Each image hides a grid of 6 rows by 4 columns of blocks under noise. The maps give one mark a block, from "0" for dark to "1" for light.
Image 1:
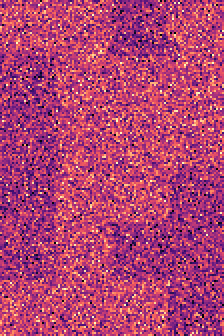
1 1 0 1
0 1 1 1
0 1 1 1
0 1 1 0
0 1 0 0
1 1 1 0
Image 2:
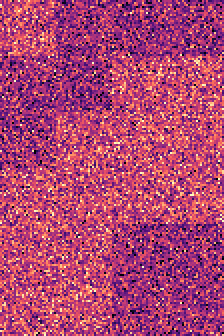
1 0 0 0
0 0 1 1
0 1 1 1
1 1 1 1
1 1 0 0
1 1 0 0
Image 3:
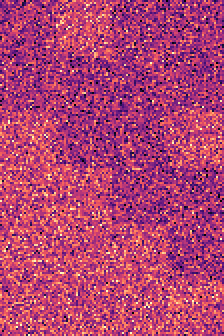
0 1 0 0
0 0 0 0
1 0 0 1
1 1 0 0
1 1 1 0
1 1 1 1
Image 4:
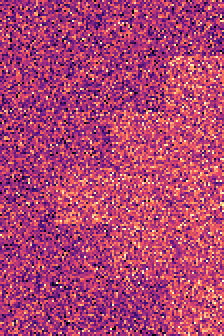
0 0 0 0
0 0 0 1
0 0 1 1
0 1 1 1
0 0 1 1
0 0 0 1
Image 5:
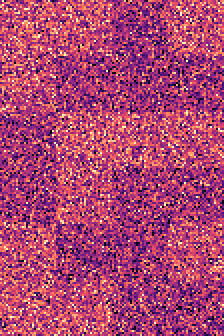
1 1 0 1
1 0 0 0
0 1 1 1
0 1 0 0
1 0 0 1
1 1 0 0
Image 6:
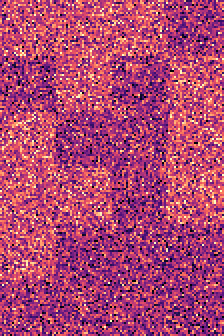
1 1 1 0
0 1 0 1
1 0 0 1
1 1 0 1
1 0 0 0
0 0 0 0
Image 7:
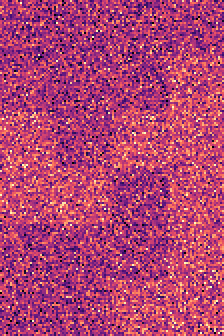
0 0 0 0
0 0 0 1
1 0 1 1
1 1 0 1
0 0 0 1
0 0 1 1
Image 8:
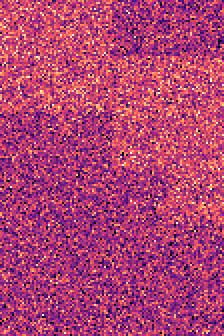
1 1 0 0
1 1 1 1
0 0 1 1
0 0 0 1
0 0 0 0
0 0 0 0
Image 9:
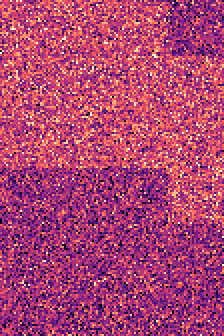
1 1 1 0
1 1 1 1
1 1 1 1
0 0 0 1
0 0 0 0
0 0 0 0
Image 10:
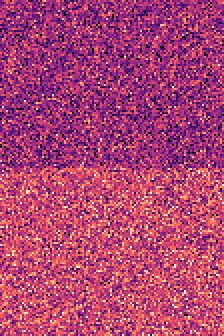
0 0 0 0
0 0 0 0
0 0 0 0
1 1 1 1
1 1 1 1
1 1 1 1
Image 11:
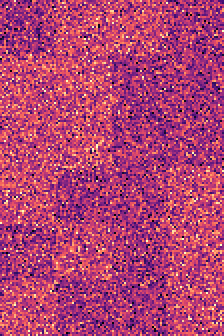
0 1 1 0
1 1 0 0
1 1 0 0
1 0 0 1
0 1 0 1
1 0 0 1
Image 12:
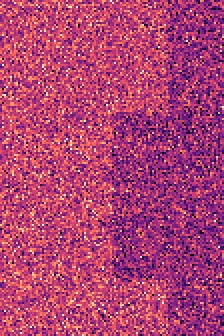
1 1 1 0
1 1 1 0
1 1 0 0
1 1 0 0
1 1 0 0
1 1 1 0
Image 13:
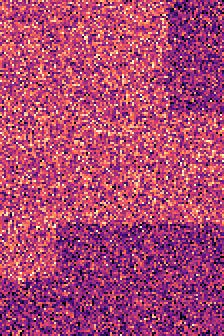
1 1 1 0
1 1 1 0
1 1 1 1
1 1 1 1
1 0 0 0
0 0 0 0
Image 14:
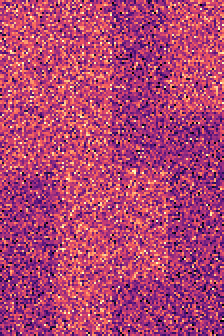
1 1 0 1
1 1 0 1
1 1 0 0
0 1 1 0
0 1 1 0
0 1 0 0
